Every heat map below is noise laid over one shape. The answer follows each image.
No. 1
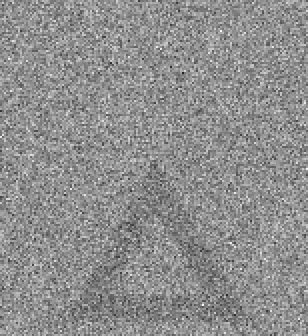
triangle frame
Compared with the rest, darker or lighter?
darker
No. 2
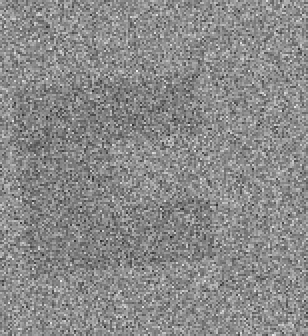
square with a notch
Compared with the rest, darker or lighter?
darker
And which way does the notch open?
right
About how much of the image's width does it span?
two thirds
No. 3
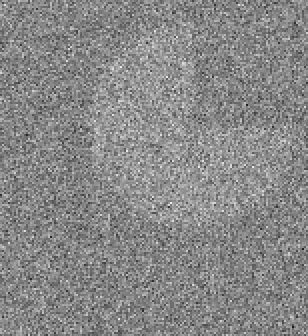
disc with a wedge cut out
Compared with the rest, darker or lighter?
lighter
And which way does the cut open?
up and right
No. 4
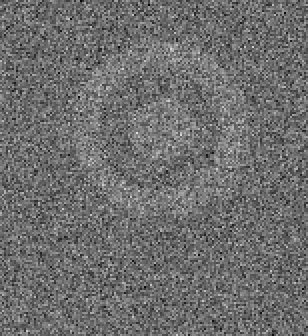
bullseye
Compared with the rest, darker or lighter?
lighter
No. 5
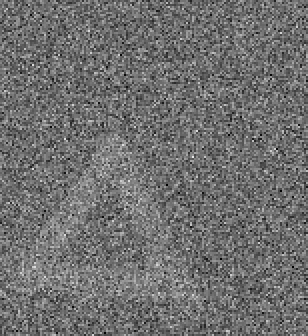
triangle frame
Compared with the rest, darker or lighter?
lighter
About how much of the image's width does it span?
two thirds
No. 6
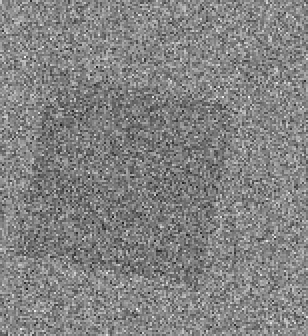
square
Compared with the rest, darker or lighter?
darker
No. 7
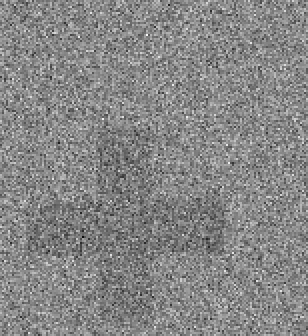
cross
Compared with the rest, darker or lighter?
darker
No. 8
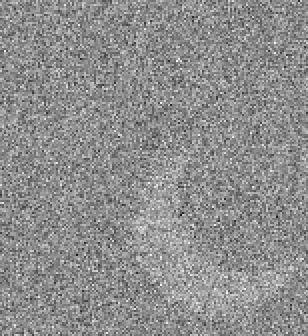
crescent
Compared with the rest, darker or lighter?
lighter
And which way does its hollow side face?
up and right
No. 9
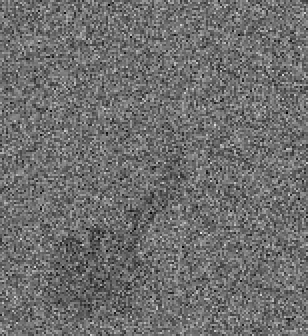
lollipop
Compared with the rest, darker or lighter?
darker
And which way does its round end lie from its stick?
down and left
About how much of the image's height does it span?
half
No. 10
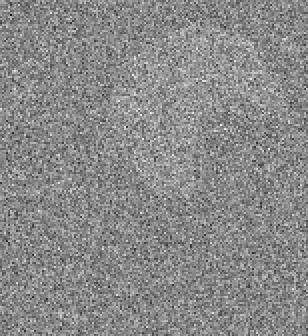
disc with a wedge cut out
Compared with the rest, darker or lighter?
lighter
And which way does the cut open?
down and right
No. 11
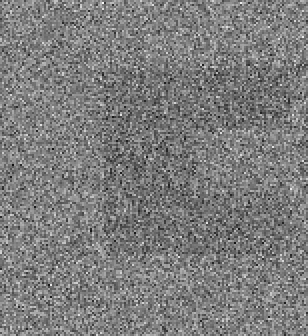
square with a notch
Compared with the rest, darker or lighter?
darker
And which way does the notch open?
right
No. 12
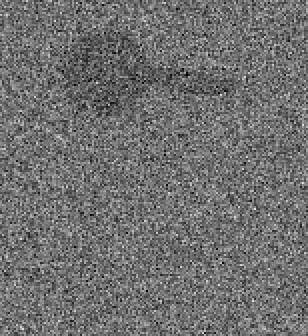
lollipop
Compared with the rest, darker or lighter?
darker
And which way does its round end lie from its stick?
left
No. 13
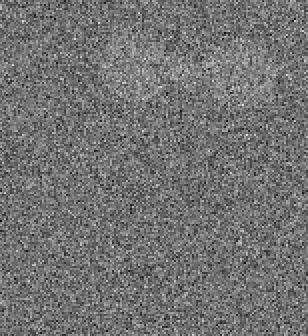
dumbbell
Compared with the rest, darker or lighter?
lighter
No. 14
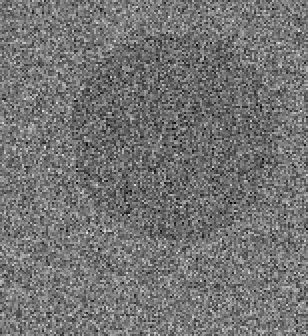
disc
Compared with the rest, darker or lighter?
darker
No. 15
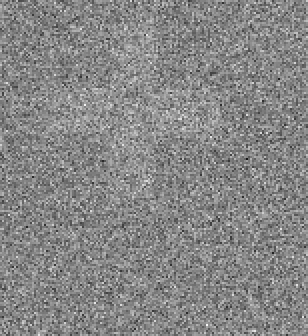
cross
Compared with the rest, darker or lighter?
lighter
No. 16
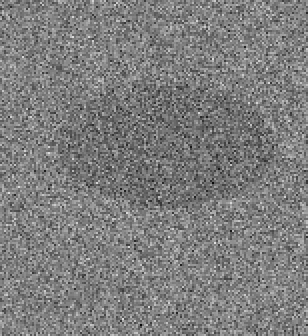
ellipse
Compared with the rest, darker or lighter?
darker
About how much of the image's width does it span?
two thirds
